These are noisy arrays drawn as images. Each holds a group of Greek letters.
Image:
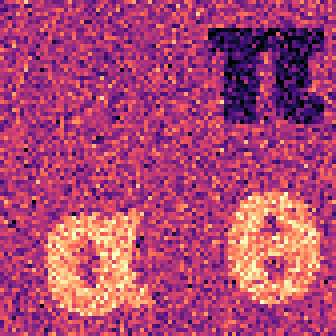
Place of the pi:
top right
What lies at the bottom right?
theta
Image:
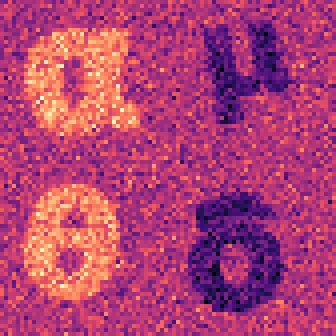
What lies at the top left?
alpha
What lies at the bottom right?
delta
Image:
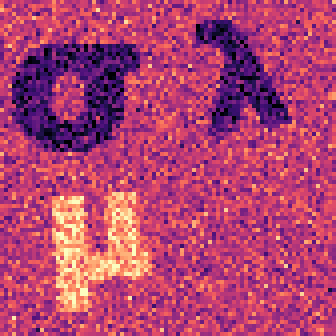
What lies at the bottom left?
mu
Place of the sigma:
top left
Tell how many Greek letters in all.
3
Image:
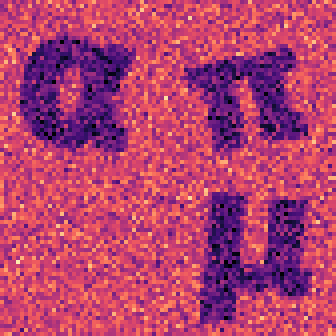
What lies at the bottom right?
mu
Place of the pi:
top right
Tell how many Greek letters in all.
3
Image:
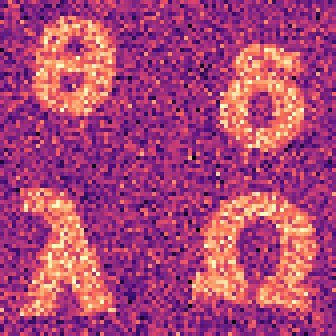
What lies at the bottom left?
lambda
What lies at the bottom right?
omega
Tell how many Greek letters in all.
4
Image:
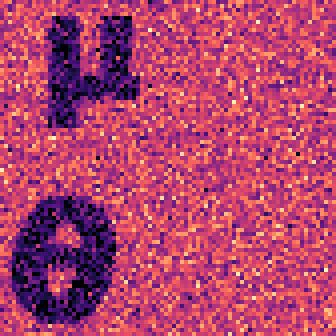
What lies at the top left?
mu
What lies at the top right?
nothing
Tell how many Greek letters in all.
2
